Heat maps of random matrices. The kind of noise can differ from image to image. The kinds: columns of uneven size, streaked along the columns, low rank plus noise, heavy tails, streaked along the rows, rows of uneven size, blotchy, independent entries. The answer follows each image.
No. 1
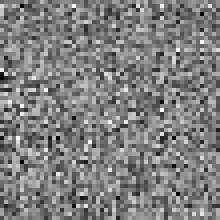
low rank plus noise
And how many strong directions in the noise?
five to eight
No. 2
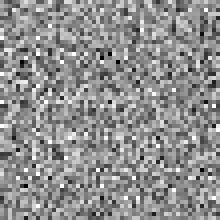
low rank plus noise
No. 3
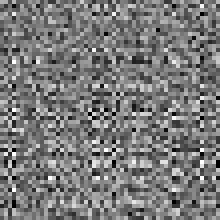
low rank plus noise
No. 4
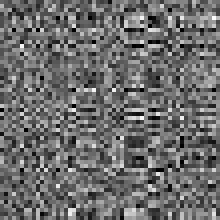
low rank plus noise
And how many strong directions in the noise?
one
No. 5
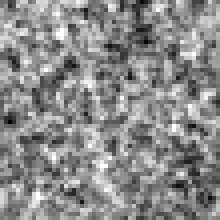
blotchy
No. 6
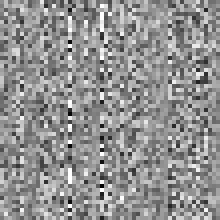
columns of uneven size
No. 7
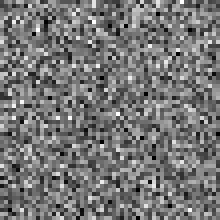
independent entries
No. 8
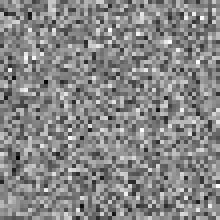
independent entries
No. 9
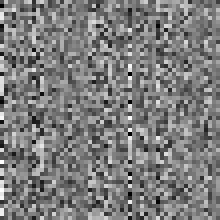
columns of uneven size
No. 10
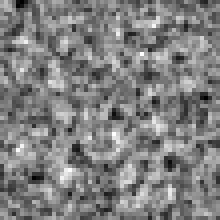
blotchy
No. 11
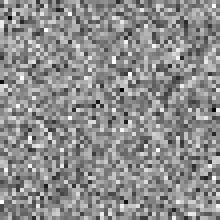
independent entries
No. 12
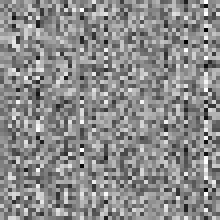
columns of uneven size
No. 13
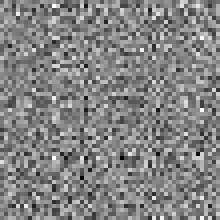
low rank plus noise
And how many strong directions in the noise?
three or four
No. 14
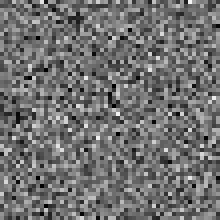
independent entries
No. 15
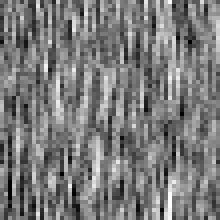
streaked along the columns
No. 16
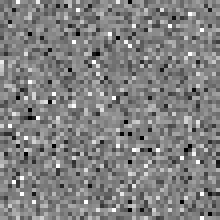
heavy tails
